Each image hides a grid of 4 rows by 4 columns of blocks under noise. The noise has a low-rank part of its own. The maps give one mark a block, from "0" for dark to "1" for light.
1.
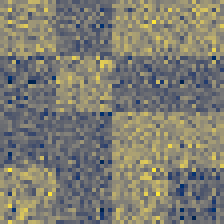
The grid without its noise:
1 0 1 1
0 1 0 0
0 0 1 1
1 0 1 0
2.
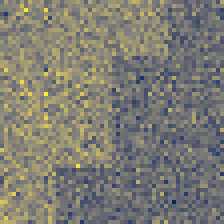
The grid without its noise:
1 1 1 0
1 1 0 0
1 1 0 0
1 0 0 0
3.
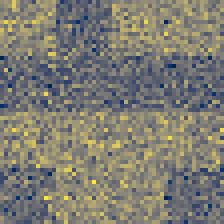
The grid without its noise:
1 0 1 1
0 0 0 0
1 1 1 1
0 1 1 0
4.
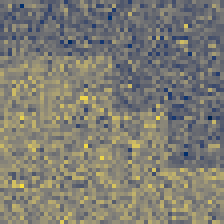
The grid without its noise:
0 0 0 0
1 1 0 0
1 1 1 0
1 1 1 1
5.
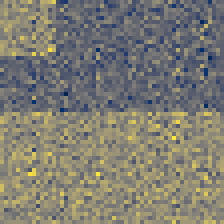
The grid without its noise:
1 0 0 0
0 0 0 0
1 1 1 1
1 1 1 1
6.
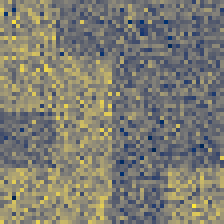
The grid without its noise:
1 0 0 0
1 1 0 0
0 1 0 0
1 1 0 1
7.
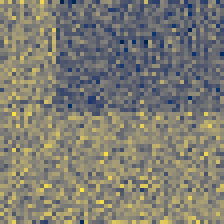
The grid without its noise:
1 0 0 0
1 0 0 0
1 1 1 1
1 1 1 1
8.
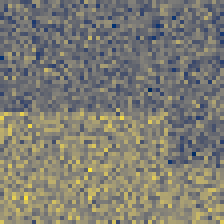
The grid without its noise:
0 0 0 0
0 0 0 0
1 1 1 0
1 1 1 1
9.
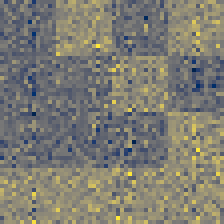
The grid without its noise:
0 1 0 1
0 0 1 0
0 0 0 1
1 1 1 1
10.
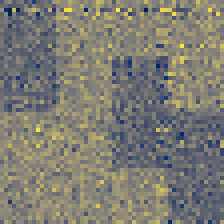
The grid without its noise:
0 1 1 1
0 1 0 1
1 1 0 0
1 1 1 0
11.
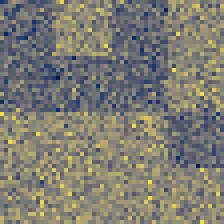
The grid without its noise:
0 1 0 1
0 0 0 1
1 1 1 0
1 1 1 1
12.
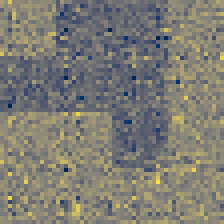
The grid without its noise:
1 0 0 1
0 0 0 1
1 1 0 1
1 1 1 1
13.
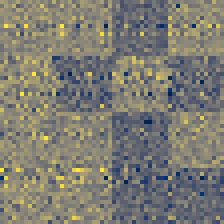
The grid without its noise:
1 1 0 1
1 0 1 0
1 1 0 1
1 1 0 0
